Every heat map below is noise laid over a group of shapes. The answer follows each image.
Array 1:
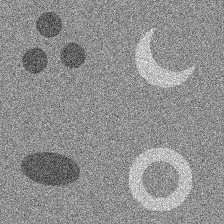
top left: dark three dots; top right: light crescent; bottom left: dark ellipse; bottom right: light ring
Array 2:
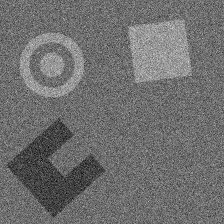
top left: light bullseye; top right: light square; bottom left: dark square with a notch
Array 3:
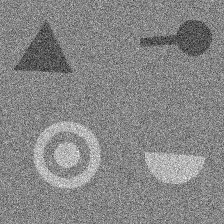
top left: dark triangle; top right: dark lollipop; bottom left: light bullseye; bottom right: light half disc
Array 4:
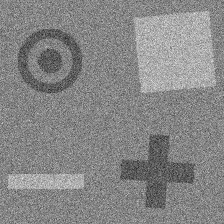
top left: dark bullseye; top right: light square; bottom left: light bar; bottom right: dark cross
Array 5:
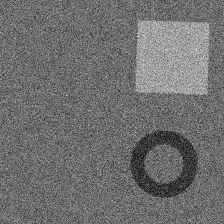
top right: light square; bottom right: dark ring
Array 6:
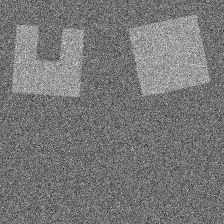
top left: light square with a notch; top right: light square
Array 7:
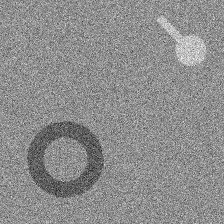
top right: light lollipop; bottom left: dark ring
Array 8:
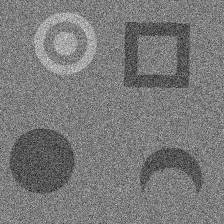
top left: light bullseye; top right: dark square frame; bottom left: dark disc; bottom right: dark crescent
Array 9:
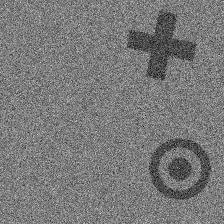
top right: dark cross; bottom right: dark bullseye
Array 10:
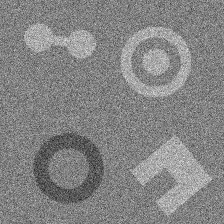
top left: light dumbbell; top right: light bullseye; bottom left: dark ring; bottom right: light square with a notch
